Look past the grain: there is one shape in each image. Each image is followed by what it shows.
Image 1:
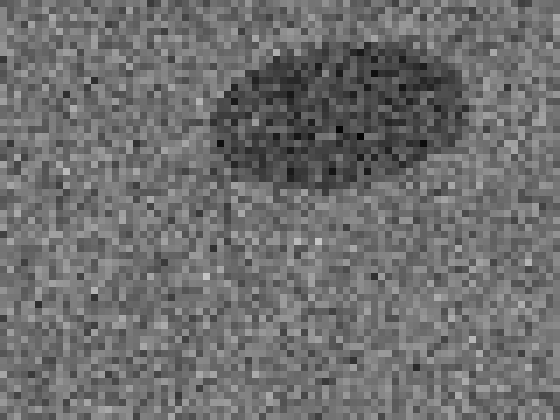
ellipse
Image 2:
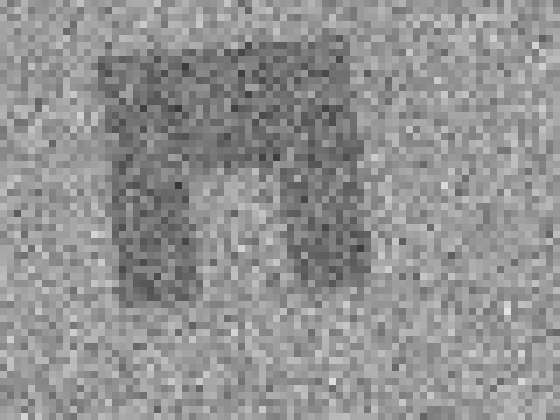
square with a notch
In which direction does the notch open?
down
